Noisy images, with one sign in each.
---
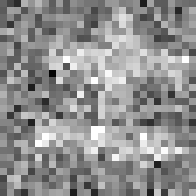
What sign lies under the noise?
plus-minus sign
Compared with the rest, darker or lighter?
lighter
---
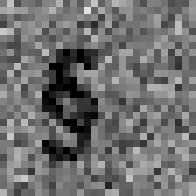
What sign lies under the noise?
section sign
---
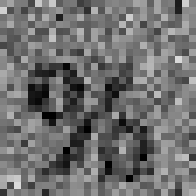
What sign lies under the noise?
percent sign
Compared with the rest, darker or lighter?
darker
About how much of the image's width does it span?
two thirds
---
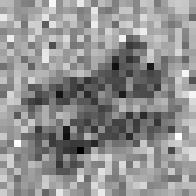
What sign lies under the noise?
not-equal sign
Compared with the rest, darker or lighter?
darker
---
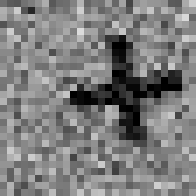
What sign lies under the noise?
plus sign
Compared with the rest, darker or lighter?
darker
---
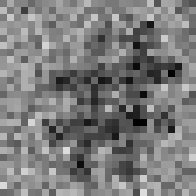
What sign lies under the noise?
hash sign
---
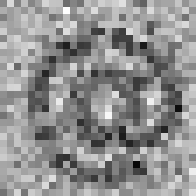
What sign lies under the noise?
at sign
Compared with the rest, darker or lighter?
darker
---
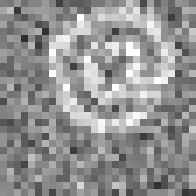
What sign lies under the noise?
at sign
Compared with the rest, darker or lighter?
lighter
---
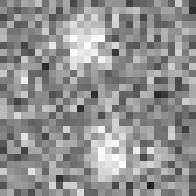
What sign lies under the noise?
colon
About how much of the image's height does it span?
nearly all
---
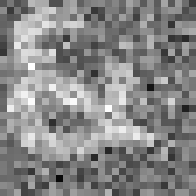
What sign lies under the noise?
ampersand
